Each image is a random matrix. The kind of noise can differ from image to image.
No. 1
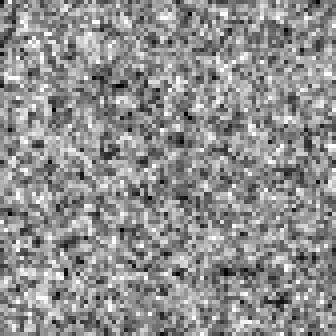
blotchy
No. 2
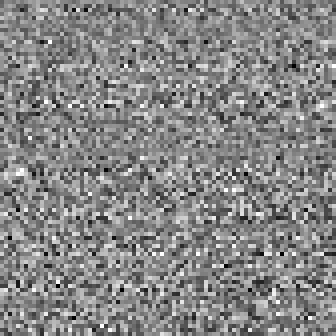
rows of uneven size
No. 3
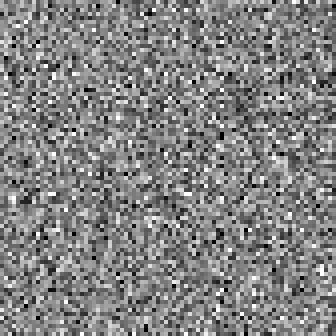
low rank plus noise
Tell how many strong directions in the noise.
one
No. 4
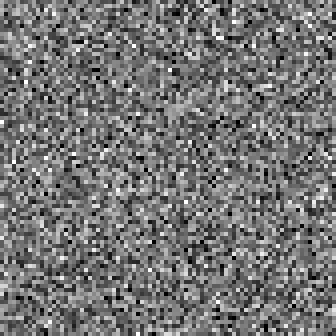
independent entries
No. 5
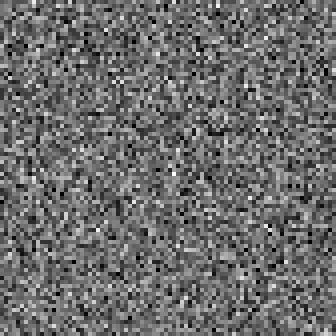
independent entries
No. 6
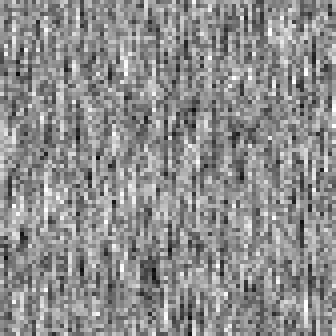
streaked along the columns
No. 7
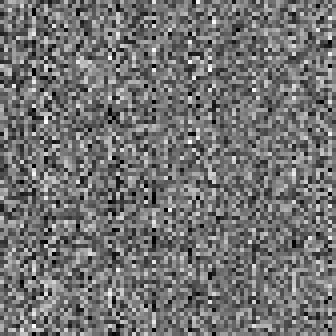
columns of uneven size
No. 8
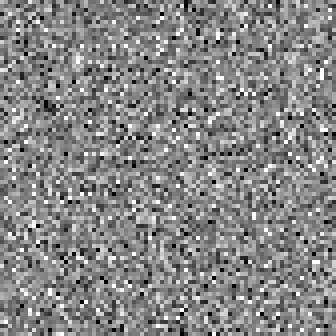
heavy tails
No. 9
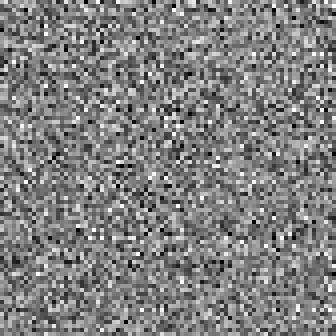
low rank plus noise
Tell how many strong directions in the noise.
two
